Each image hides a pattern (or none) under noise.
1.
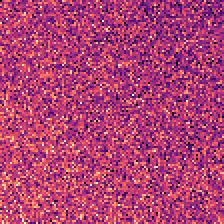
a smooth slope
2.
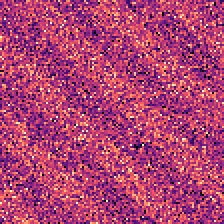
diagonal stripes
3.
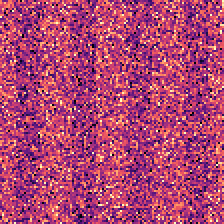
vertical stripes
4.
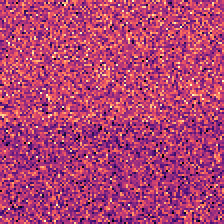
a sharp edge
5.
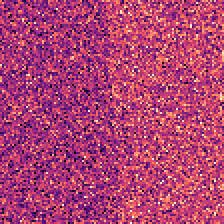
a sharp edge
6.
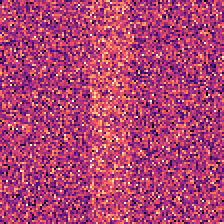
one vertical stripe
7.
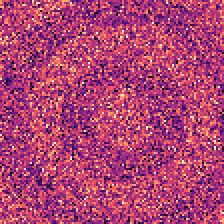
rings round one point
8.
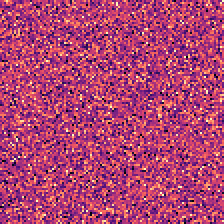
only noise
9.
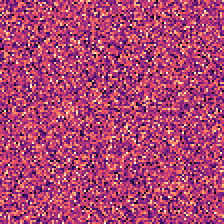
only noise
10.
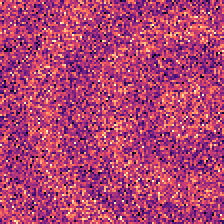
rings round one point
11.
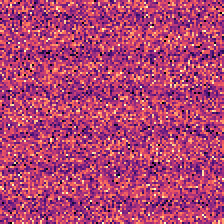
horizontal stripes
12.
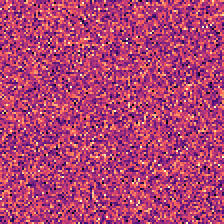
only noise
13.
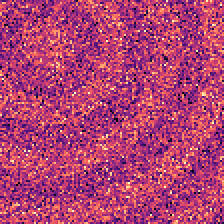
rings round one point
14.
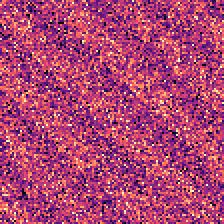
diagonal stripes
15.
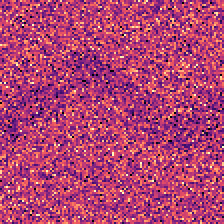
a wavy band
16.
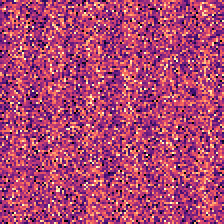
vertical stripes
